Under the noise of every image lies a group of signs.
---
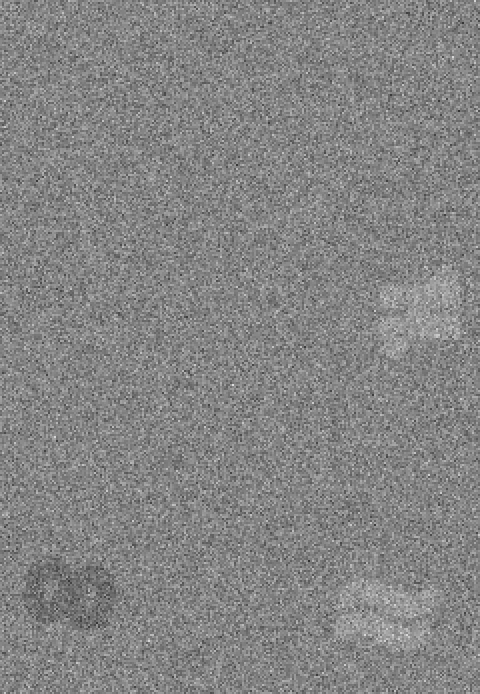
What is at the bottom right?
approximately sign
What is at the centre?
nothing
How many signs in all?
3
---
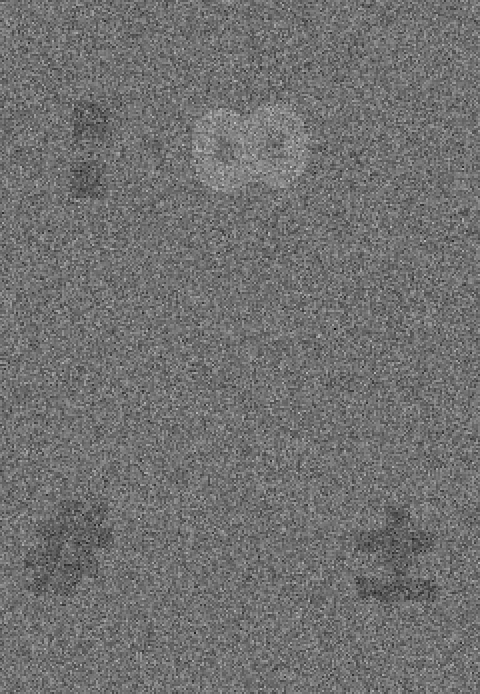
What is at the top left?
colon
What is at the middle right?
nothing
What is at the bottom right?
plus-minus sign
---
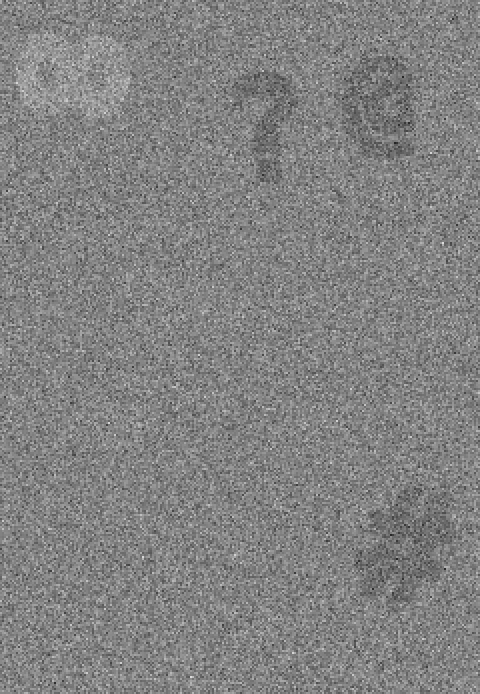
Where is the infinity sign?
top left
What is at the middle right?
nothing
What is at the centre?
nothing
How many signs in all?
4
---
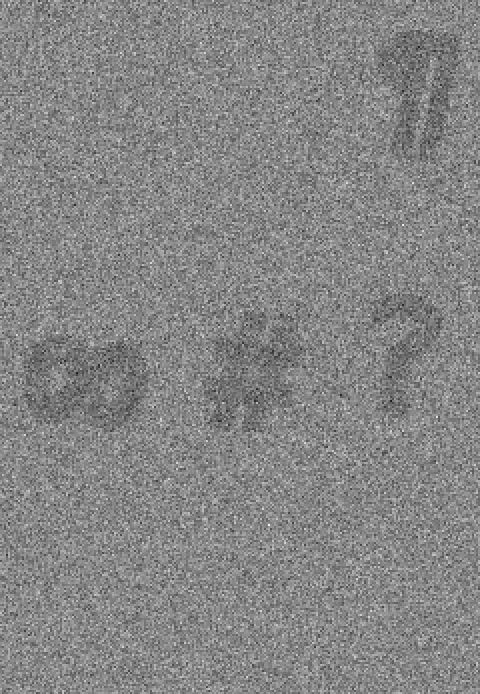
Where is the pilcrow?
top right
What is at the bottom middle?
nothing
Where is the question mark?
middle right
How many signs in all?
4
